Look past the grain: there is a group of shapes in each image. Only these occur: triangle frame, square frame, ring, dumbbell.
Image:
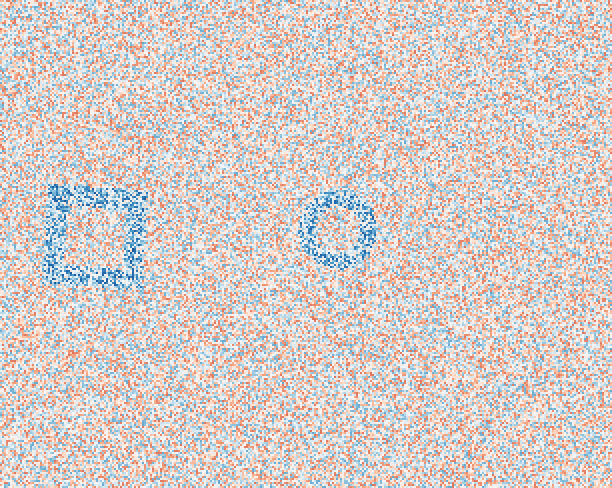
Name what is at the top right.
nothing
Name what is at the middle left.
square frame
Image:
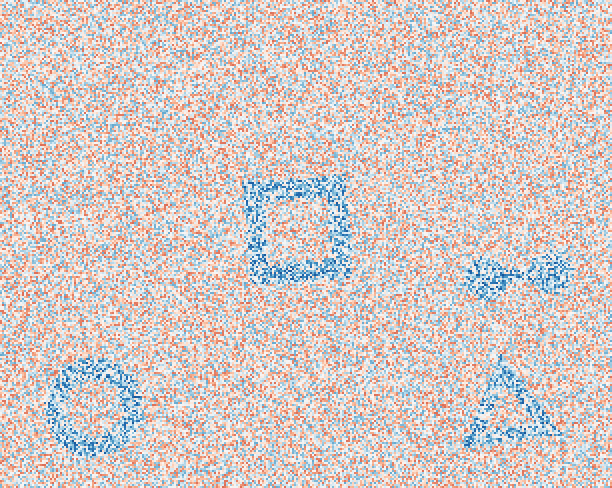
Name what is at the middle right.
dumbbell
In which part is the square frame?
centre
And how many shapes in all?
4
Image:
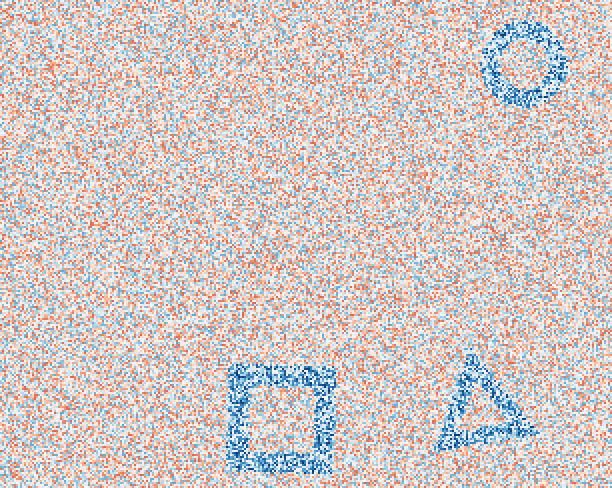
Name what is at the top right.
ring
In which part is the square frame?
bottom middle
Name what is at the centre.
nothing
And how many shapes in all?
3
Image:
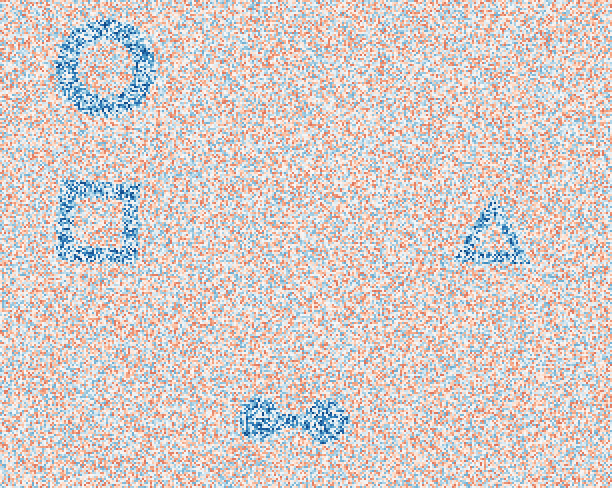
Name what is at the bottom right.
nothing
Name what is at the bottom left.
nothing
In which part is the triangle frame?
middle right
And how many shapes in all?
4
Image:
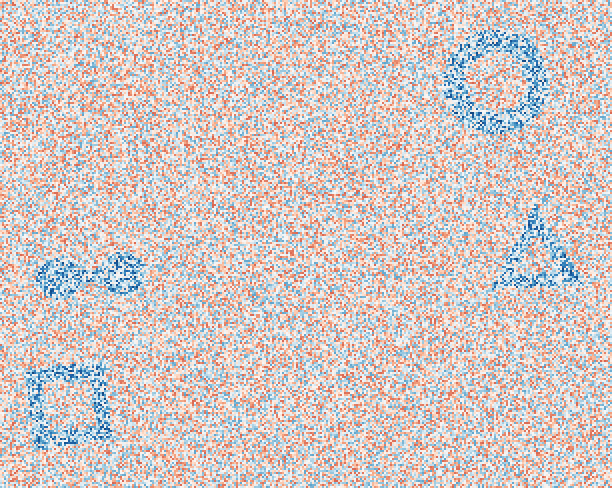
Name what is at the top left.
nothing
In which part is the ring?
top right
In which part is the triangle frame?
middle right
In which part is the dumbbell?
middle left
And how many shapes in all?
4
